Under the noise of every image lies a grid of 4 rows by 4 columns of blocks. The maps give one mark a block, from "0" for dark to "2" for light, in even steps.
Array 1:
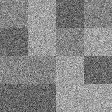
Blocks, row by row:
1 2 0 1
0 2 1 2
1 1 2 0
0 0 2 2
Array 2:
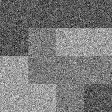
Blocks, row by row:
0 0 0 0
0 1 2 2
2 1 1 1
2 2 1 0
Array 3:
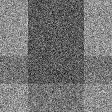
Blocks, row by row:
2 0 0 2
2 0 0 2
1 0 0 1
2 1 1 2
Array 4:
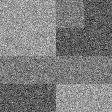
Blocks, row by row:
2 2 1 0
2 2 0 0
1 1 1 1
0 0 2 2
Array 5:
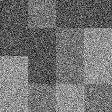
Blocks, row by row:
0 1 0 0
0 0 1 2
2 0 1 2
2 1 2 1
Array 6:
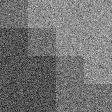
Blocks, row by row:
1 2 2 2
0 1 2 2
0 0 1 2
0 0 1 1
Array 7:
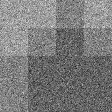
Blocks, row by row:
2 2 1 2
2 1 0 1
1 0 0 0
1 0 0 0
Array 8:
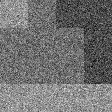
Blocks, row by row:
2 1 0 0
1 1 1 0
1 1 1 0
2 2 2 2
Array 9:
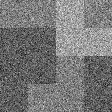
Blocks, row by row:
1 1 2 1
0 0 2 2
0 0 1 0
0 1 1 0
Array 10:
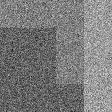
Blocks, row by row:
1 1 1 2
0 0 1 2
0 0 1 2
0 0 0 2
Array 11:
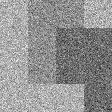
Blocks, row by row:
2 1 1 2
2 1 0 0
2 1 0 0
2 2 2 0
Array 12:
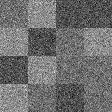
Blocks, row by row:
1 2 0 0
2 0 1 2
0 2 1 1
2 1 0 1
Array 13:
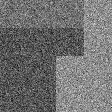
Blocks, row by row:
1 1 1 2
0 0 0 2
0 0 2 2
0 0 2 2
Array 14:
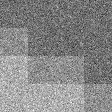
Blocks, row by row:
0 0 0 0
1 0 0 0
2 1 1 0
2 2 2 1
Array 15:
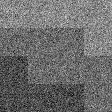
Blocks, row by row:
2 2 2 2
1 1 1 2
0 1 1 1
0 0 0 1
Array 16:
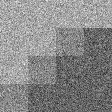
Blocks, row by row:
2 2 2 2
2 2 1 0
2 1 0 0
1 0 0 0
